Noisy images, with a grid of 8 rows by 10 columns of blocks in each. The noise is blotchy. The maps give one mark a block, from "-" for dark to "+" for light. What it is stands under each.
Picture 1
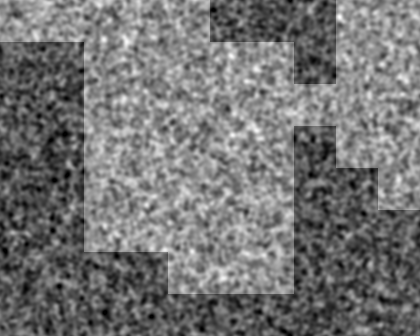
+++++---++
--+++++-++
--++++++++
--+++++-++
--+++++--+
--+++++---
----+++---
----------
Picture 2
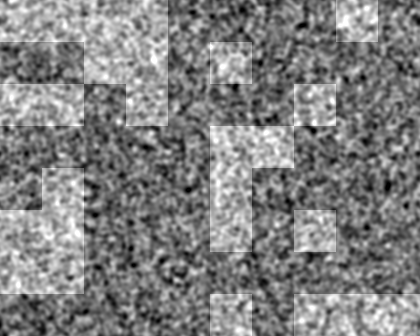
++++----+-
--++-+----
++-+---+--
-----++---
-+---+----
++---+-+--
++--------
-----+-+++
